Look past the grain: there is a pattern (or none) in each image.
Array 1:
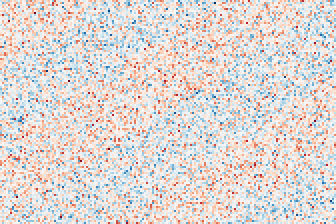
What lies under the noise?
diagonal stripes
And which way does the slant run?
bottom left to top right
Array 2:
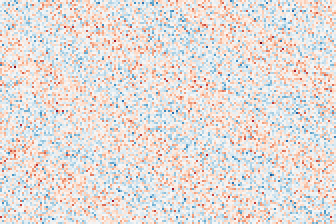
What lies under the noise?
diagonal stripes
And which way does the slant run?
top left to bottom right
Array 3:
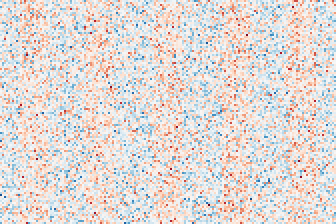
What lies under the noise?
vertical stripes
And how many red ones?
5
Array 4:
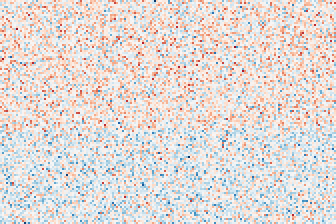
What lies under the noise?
a sharp edge
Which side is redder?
top
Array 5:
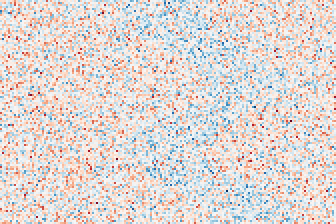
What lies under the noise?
a wavy band
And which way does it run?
top to bottom
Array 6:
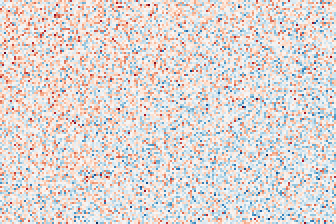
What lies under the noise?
a smooth slope
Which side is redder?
top left
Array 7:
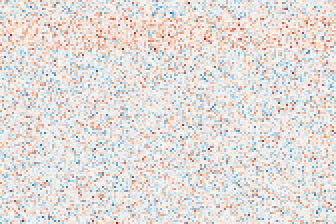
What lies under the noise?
one horizontal stripe
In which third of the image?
top
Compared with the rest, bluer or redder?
redder
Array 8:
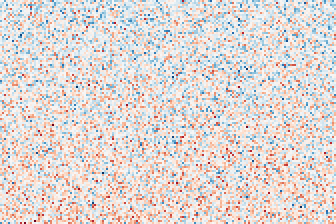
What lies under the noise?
a smooth slope
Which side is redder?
bottom
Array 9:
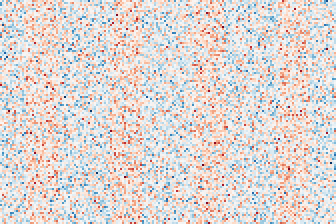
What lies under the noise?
vertical stripes
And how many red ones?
4
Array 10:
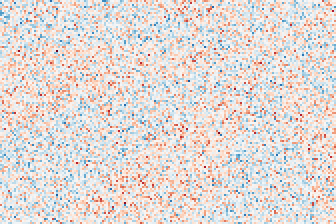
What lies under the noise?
spokes from one point
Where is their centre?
top right
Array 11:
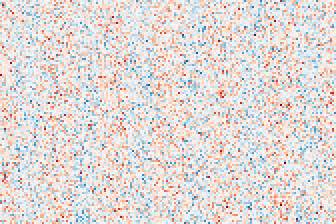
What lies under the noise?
vertical stripes
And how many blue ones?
6
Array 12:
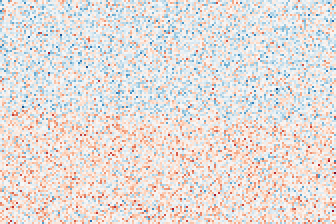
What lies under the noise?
a sharp edge
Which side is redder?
bottom
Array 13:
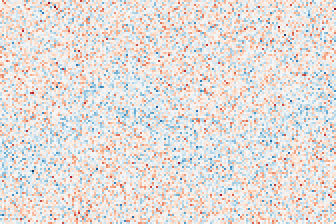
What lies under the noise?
a wavy band
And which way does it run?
left to right
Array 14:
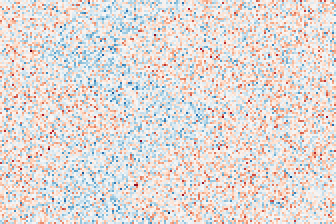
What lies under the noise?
a wavy band
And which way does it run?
top to bottom
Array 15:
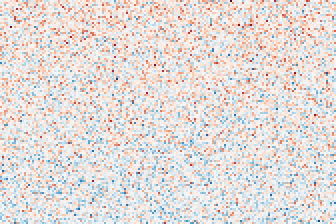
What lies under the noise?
a smooth slope
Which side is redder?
top
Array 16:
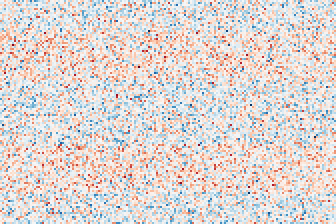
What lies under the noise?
horizontal stripes
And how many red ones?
2
